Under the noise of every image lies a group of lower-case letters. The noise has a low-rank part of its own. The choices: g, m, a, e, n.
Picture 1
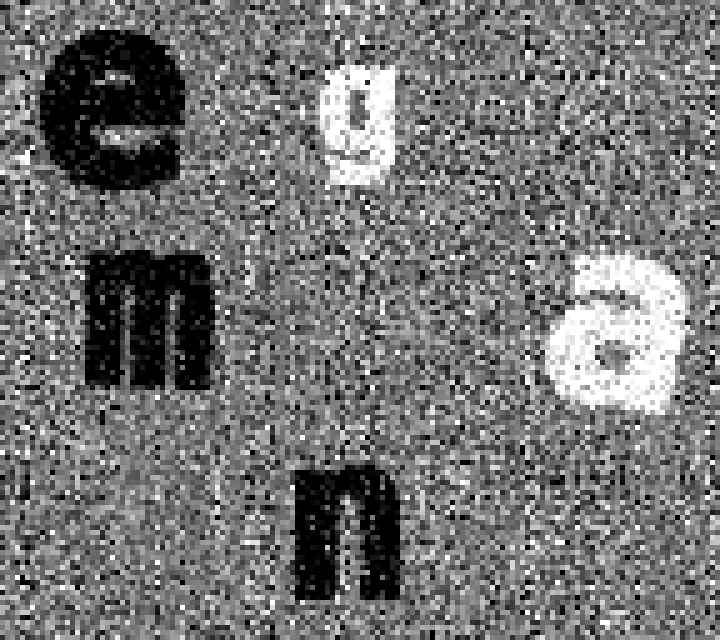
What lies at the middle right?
a
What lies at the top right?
nothing
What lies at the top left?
e
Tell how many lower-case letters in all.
5
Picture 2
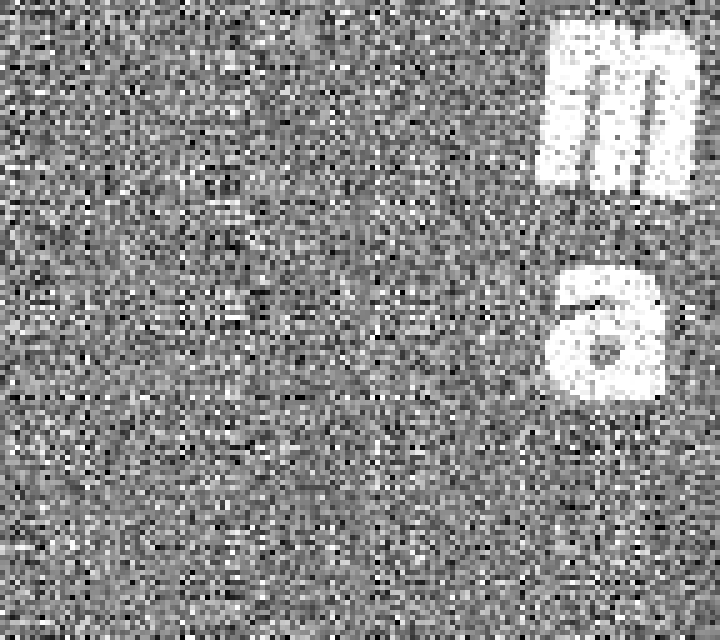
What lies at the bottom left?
nothing
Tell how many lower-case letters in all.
2
